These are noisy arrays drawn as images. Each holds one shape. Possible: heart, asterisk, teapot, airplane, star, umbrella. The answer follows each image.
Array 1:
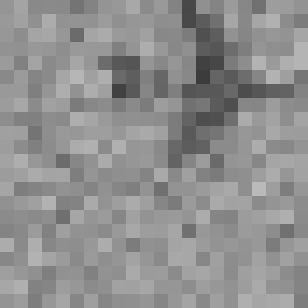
airplane
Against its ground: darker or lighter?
darker
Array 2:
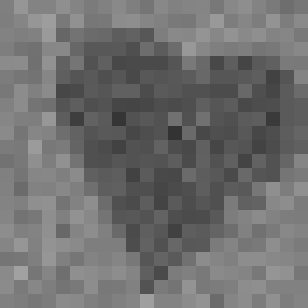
heart
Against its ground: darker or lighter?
darker
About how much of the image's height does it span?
nearly all
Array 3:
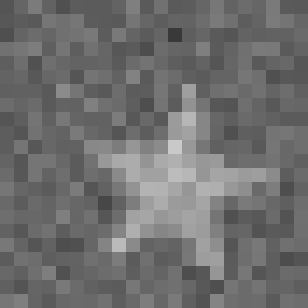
star
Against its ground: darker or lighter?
lighter
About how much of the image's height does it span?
two thirds
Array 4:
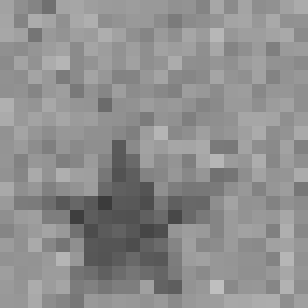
star
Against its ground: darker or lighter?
darker
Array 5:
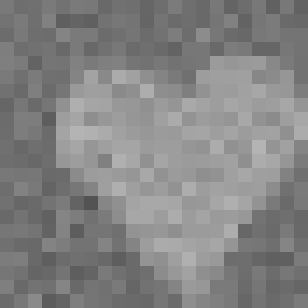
heart
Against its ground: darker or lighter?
lighter
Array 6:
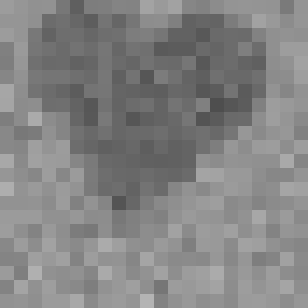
heart
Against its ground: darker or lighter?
darker
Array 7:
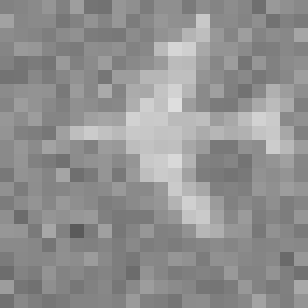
airplane
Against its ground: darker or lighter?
lighter
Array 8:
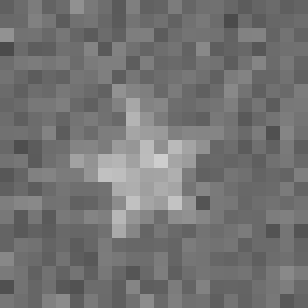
star
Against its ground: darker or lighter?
lighter
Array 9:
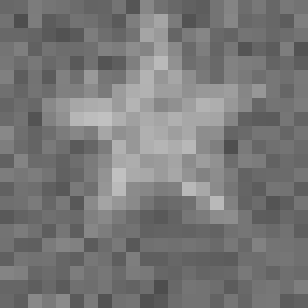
star
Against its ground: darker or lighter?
lighter
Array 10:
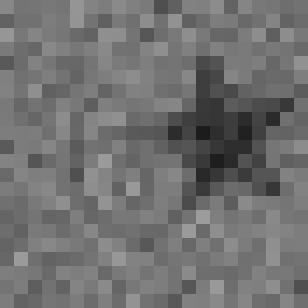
star
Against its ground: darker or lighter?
darker
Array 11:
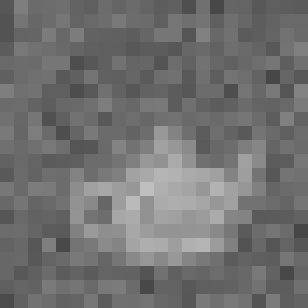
teapot
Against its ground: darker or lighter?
lighter
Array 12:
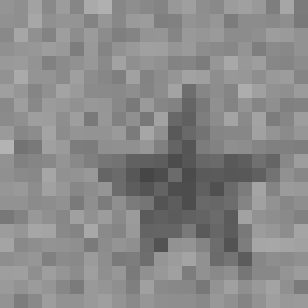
star
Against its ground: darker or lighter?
darker
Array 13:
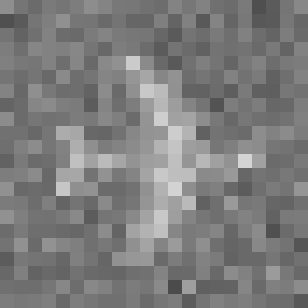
airplane
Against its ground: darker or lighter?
lighter
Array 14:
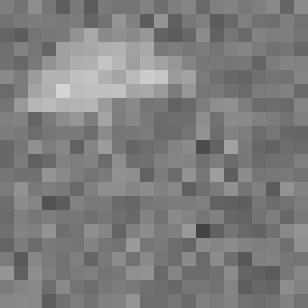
umbrella
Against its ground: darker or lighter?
lighter
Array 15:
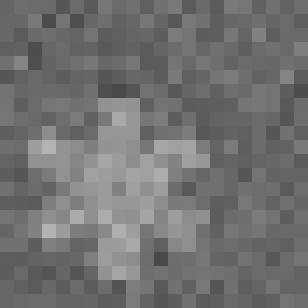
asterisk
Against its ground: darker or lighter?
lighter
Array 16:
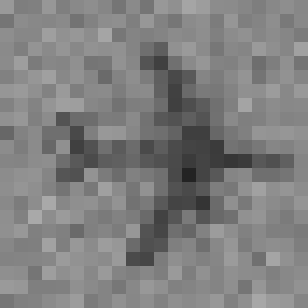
airplane
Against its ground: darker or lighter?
darker
